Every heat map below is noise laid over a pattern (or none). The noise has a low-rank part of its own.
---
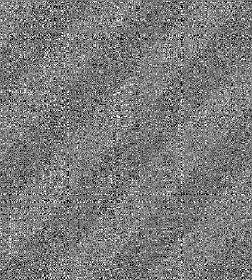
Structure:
diagonal stripes
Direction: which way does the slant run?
bottom left to top right
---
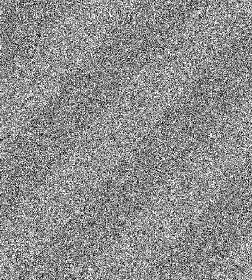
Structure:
diagonal stripes
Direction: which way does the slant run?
bottom left to top right
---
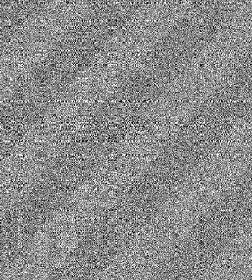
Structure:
diagonal stripes
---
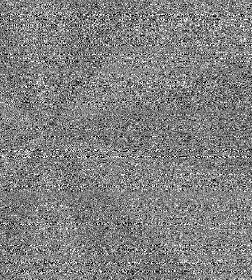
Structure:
spokes from one point
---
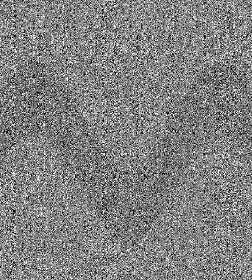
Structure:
a wavy band
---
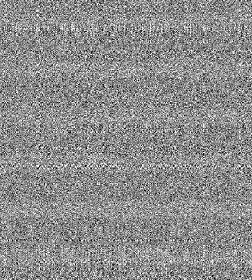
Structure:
horizontal stripes
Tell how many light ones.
6
